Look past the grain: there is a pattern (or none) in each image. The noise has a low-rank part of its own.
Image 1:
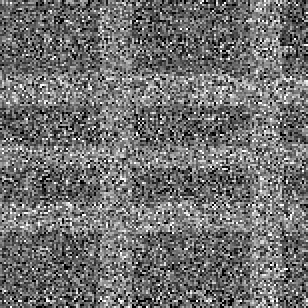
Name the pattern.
bands of rows crossing bands of columns
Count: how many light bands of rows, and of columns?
3 and 2
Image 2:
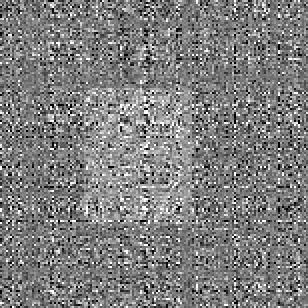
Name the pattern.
one block
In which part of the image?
centre
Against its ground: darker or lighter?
lighter
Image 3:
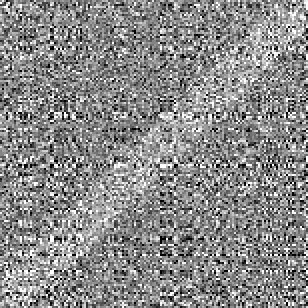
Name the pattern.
a diagonal band
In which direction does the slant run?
bottom left to top right
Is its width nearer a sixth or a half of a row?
a sixth
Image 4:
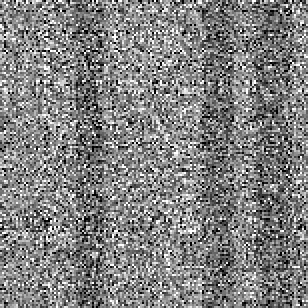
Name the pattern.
bands of columns
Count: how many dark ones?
3
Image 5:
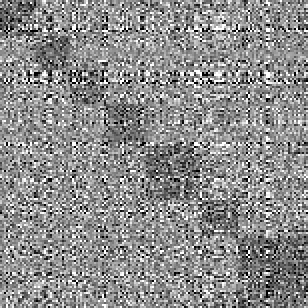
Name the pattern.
blocks along the diagonal
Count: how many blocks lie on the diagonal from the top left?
7
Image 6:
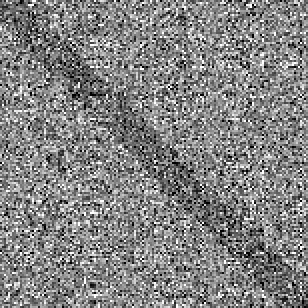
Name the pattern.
a diagonal band
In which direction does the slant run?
top left to bottom right
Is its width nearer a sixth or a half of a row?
a sixth
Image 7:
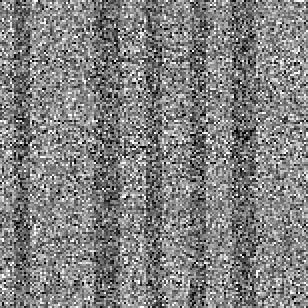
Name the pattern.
bands of columns
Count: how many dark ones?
5
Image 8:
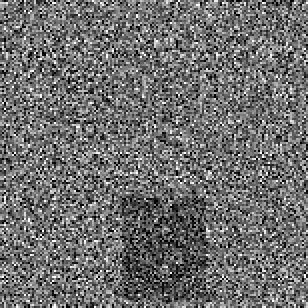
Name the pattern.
one block
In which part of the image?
bottom middle
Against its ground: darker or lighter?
darker
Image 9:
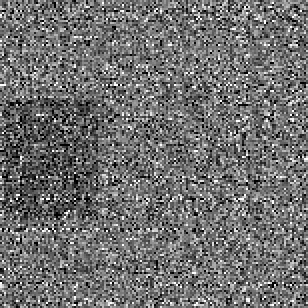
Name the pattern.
one block
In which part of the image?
middle left
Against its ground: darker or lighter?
darker
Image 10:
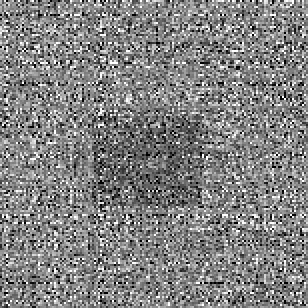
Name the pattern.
one block
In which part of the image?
centre
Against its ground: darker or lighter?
darker
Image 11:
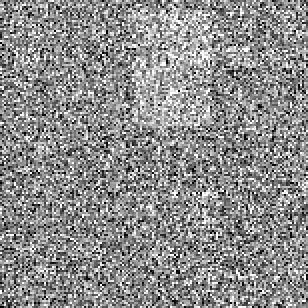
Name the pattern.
one block
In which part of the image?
top middle
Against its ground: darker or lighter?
lighter
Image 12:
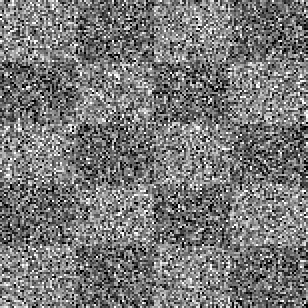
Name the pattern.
a checkerboard
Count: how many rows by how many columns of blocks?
5 by 4
